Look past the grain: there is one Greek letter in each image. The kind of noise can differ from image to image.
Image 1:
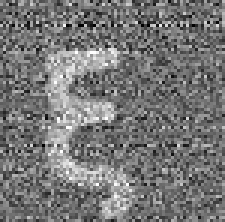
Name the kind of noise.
rows of uneven size
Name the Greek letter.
xi
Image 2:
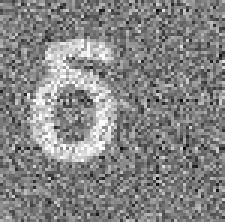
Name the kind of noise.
low rank plus noise
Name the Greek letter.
delta
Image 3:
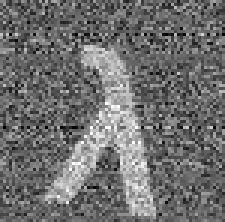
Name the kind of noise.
rows of uneven size
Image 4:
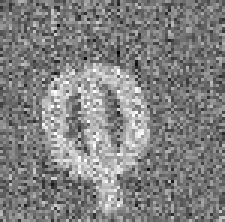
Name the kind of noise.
columns of uneven size
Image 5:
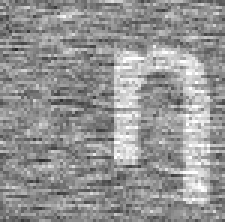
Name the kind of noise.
streaked along the rows
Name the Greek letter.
eta
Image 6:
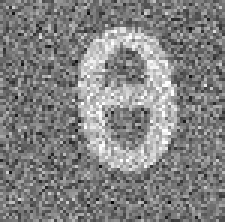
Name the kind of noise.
low rank plus noise
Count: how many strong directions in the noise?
three or four
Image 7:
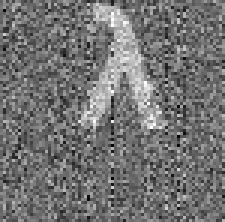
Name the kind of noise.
columns of uneven size
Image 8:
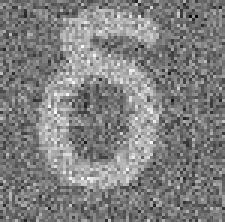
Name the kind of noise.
low rank plus noise
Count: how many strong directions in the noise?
five to eight
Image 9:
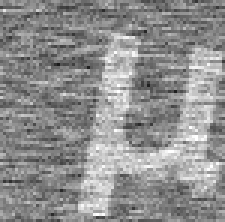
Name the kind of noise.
streaked along the rows
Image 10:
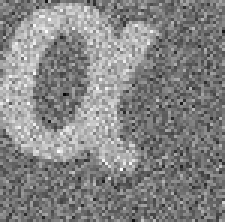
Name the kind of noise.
independent entries
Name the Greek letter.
alpha
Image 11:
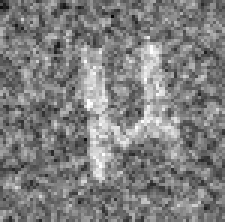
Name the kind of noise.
blotchy
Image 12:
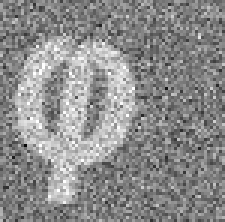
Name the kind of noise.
independent entries
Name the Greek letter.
phi
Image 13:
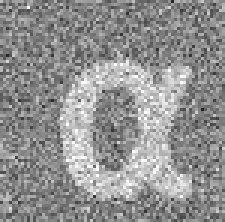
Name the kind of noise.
low rank plus noise
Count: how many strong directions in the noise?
one
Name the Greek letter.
alpha
